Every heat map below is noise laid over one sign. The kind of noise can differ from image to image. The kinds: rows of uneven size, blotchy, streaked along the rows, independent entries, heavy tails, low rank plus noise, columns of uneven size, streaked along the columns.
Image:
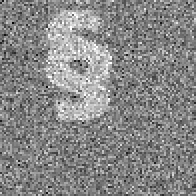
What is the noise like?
low rank plus noise
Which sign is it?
section sign
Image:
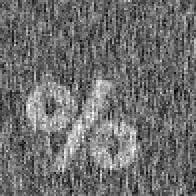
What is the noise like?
streaked along the columns
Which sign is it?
percent sign
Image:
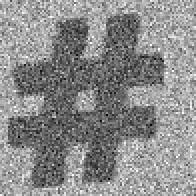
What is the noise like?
independent entries
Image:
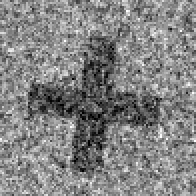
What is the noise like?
blotchy
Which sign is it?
plus sign
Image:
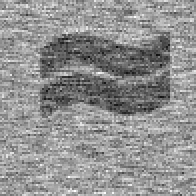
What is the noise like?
streaked along the rows
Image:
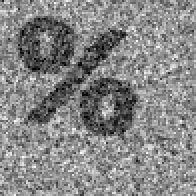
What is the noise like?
blotchy
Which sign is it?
percent sign
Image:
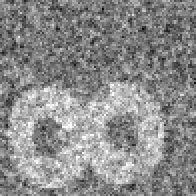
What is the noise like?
blotchy
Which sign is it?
infinity sign
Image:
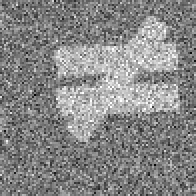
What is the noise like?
independent entries
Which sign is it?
not-equal sign
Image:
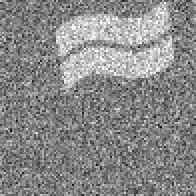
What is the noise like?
low rank plus noise
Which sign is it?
approximately sign
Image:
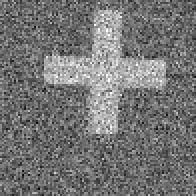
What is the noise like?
low rank plus noise
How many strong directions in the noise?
two
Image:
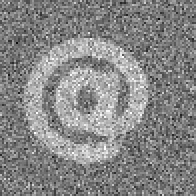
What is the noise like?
independent entries
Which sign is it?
at sign
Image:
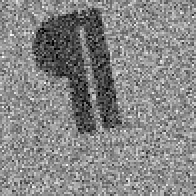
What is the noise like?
independent entries
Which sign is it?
pilcrow
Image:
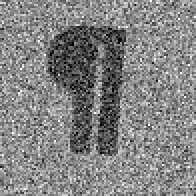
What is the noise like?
independent entries
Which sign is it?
pilcrow
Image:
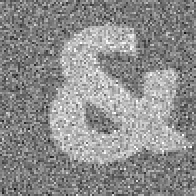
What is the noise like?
independent entries
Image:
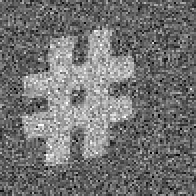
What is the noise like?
low rank plus noise
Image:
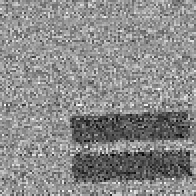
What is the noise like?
rows of uneven size
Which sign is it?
equals sign
